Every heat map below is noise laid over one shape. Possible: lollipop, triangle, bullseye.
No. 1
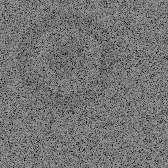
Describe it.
dark bullseye
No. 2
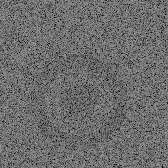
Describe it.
dark bullseye
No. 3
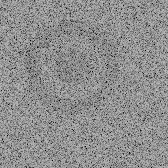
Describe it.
dark bullseye
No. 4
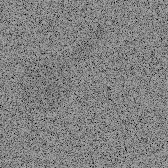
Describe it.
dark lollipop
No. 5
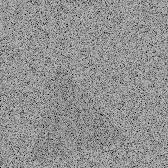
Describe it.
dark triangle
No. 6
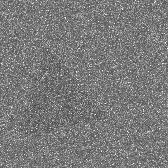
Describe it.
dark triangle
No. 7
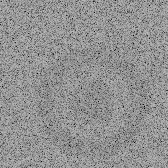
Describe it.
dark bullseye
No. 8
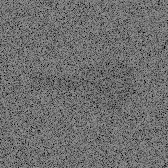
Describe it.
dark lollipop
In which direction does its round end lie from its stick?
right
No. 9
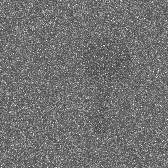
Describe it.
dark lollipop
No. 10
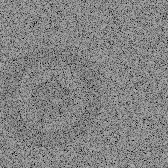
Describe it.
dark bullseye
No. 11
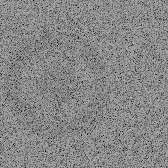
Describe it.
dark bullseye
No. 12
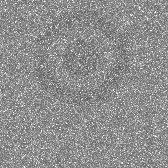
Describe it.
dark bullseye
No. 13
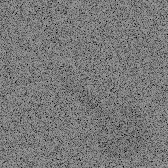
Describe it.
dark lollipop
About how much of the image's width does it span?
half
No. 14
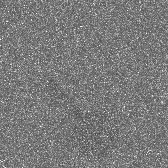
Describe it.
dark lollipop
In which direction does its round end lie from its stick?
down and right
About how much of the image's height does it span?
half
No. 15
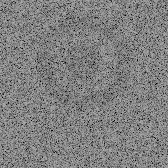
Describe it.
dark bullseye
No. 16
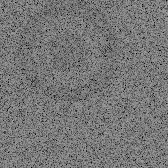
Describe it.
dark bullseye
